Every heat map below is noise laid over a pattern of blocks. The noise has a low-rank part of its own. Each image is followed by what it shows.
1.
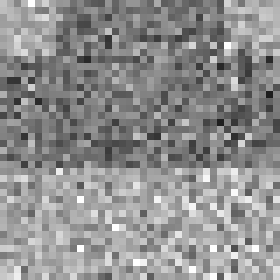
left and right mirror each other
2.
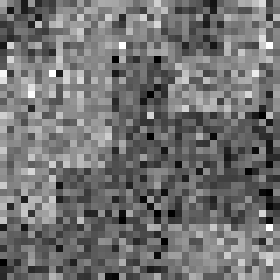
no symmetry
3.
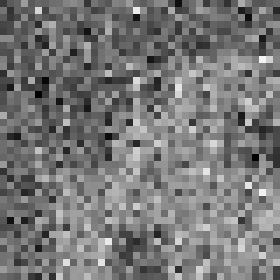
mirrored about the diagonal from the top left
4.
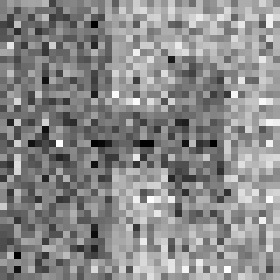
top and bottom mirror each other
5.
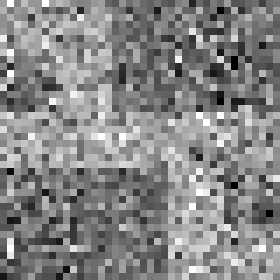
the same after a half turn
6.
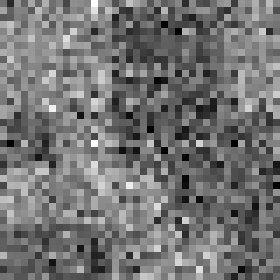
no symmetry
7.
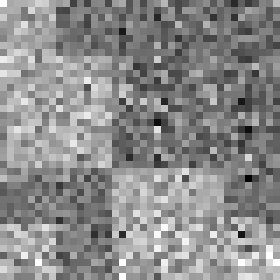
mirrored about the diagonal from the bottom left
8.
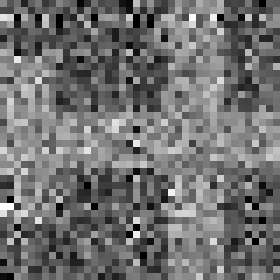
top and bottom mirror each other
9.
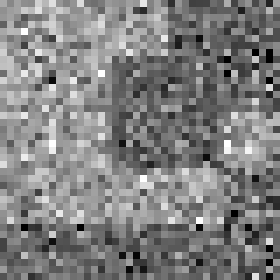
no symmetry
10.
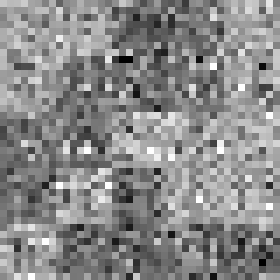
no symmetry
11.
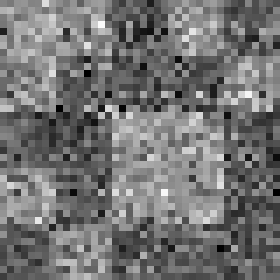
mirrored about the diagonal from the top left
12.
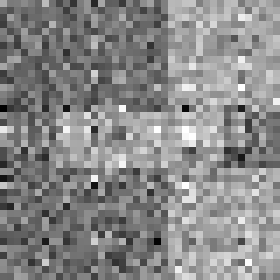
top and bottom mirror each other
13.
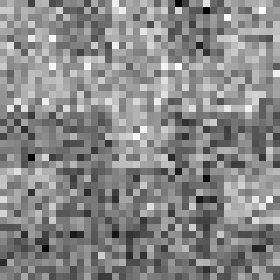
left and right mirror each other
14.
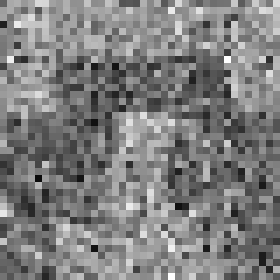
left and right mirror each other
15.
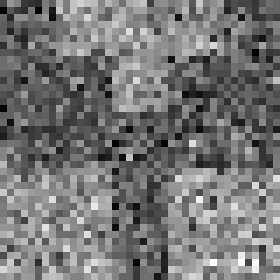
left and right mirror each other
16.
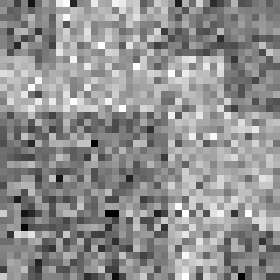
mirrored about the diagonal from the bottom left
